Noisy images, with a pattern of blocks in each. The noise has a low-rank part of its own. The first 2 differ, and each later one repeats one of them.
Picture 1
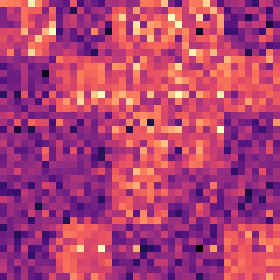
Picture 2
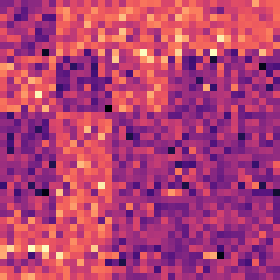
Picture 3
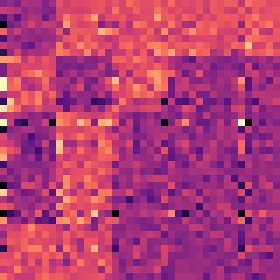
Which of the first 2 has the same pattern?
2
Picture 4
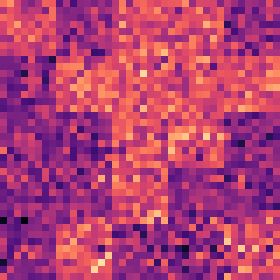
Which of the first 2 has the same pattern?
1
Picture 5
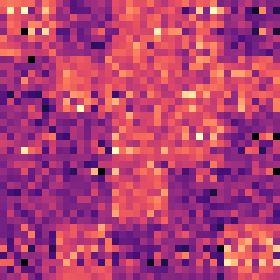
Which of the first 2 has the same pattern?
1
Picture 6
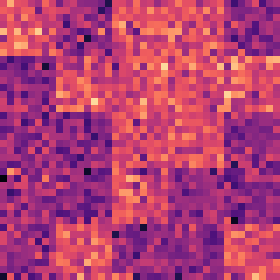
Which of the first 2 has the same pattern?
1
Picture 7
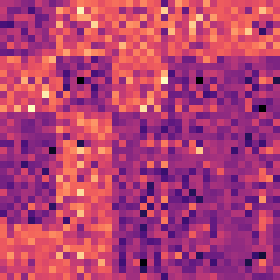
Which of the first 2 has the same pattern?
2
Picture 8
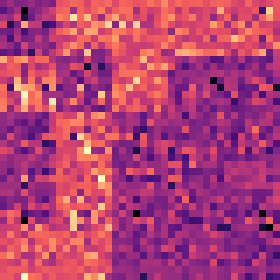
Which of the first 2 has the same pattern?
2
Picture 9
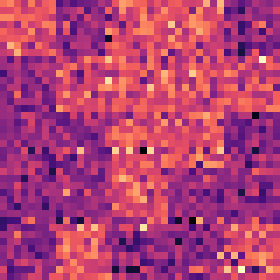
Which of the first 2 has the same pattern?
1
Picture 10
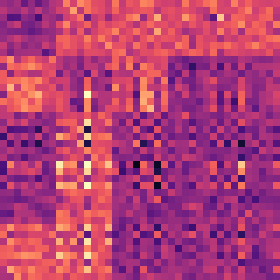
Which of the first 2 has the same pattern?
2
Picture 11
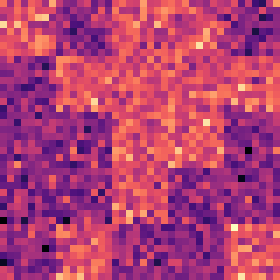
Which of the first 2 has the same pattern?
1
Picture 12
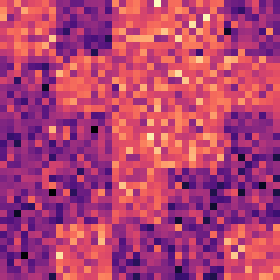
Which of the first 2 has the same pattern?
1
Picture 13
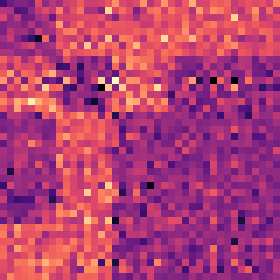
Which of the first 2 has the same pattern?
2
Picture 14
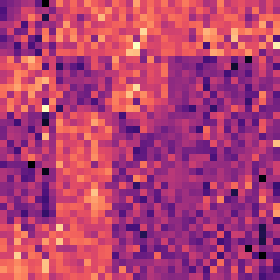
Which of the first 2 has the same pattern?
2
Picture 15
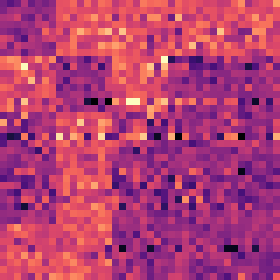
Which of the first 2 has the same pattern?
2
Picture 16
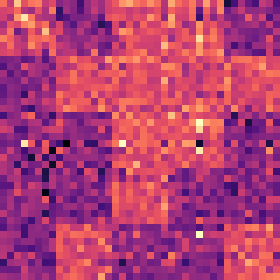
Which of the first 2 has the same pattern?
1
